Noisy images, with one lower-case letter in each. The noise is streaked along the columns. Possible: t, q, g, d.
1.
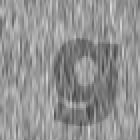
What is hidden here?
dark g
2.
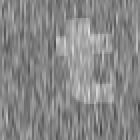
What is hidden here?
light t
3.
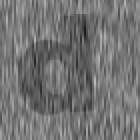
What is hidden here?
dark d
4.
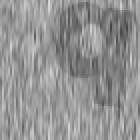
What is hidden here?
dark q
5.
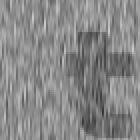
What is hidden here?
dark t
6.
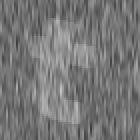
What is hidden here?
light t
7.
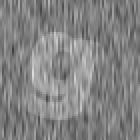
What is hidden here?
light g
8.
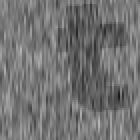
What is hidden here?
dark t
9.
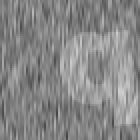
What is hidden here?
light q
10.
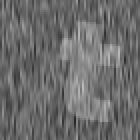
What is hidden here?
light t
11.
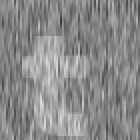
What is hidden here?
light t
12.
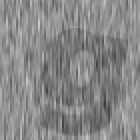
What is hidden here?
dark g
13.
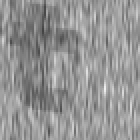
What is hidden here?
dark t
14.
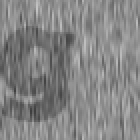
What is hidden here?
dark g
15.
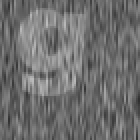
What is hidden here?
light g
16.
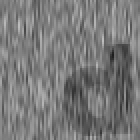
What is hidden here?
dark d
